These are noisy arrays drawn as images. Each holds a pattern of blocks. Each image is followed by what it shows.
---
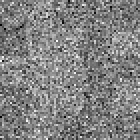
top and bottom mirror each other
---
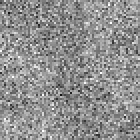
the same after a half turn
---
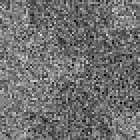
top and bottom mirror each other
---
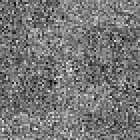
the same after a half turn
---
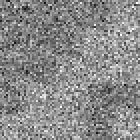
mirrored about the diagonal from the top left
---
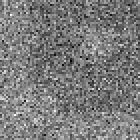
mirrored about the diagonal from the bottom left
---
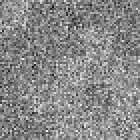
mirrored about the diagonal from the top left
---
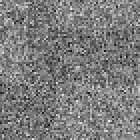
no symmetry
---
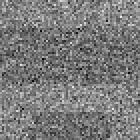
left and right mirror each other
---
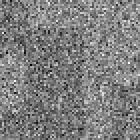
no symmetry
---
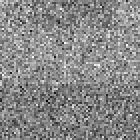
left and right mirror each other
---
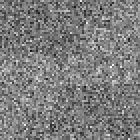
the same after a half turn
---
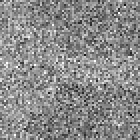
top and bottom mirror each other
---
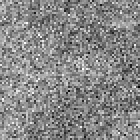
top and bottom mirror each other
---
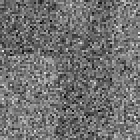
no symmetry
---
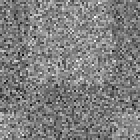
left and right mirror each other
